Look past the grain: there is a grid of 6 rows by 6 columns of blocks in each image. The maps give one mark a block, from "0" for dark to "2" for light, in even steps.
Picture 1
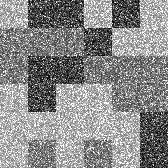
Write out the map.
200202
111022
100111
202211
222220
212120
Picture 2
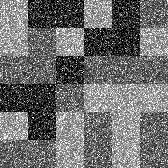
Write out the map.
200201
212002
110111
001222
202121
112121
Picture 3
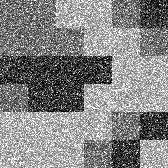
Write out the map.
112210
111221
000022
100222
222210
222102
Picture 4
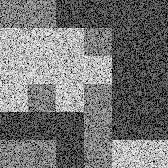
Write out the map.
110000
222100
222200
212100
000100
110122
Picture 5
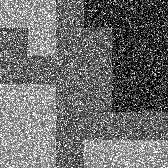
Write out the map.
221000
121100
111100
221100
221111
221222
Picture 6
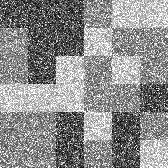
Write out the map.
000122
100211
102121
222110
110201
110102
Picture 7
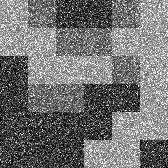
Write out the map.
210012
221122
022212
011002
000022
000220
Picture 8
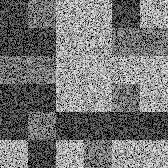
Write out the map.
012202
002211
112222
002212
010000
202122
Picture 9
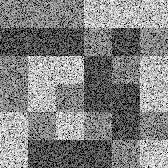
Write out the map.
111222
000101
122012
121002
212101
200012
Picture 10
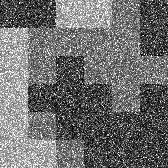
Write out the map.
002210
211110
210111
200010
210000
221000
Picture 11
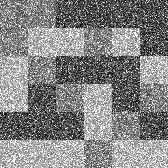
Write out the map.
110000
122120
210002
201201
000210
222122
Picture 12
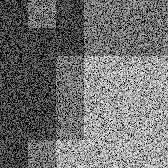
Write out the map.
010111
000111
001222
001222
001222
012222
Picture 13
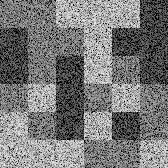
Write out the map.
112220
011200
010210
120121
210201
222112
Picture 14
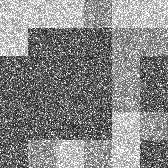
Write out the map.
222122
200011
000010
000010
000021
012120
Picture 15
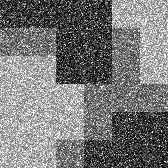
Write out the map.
000022
110012
220012
222111
222100
221000
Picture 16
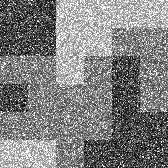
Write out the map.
002222
002211
112101
011101
111100
221000
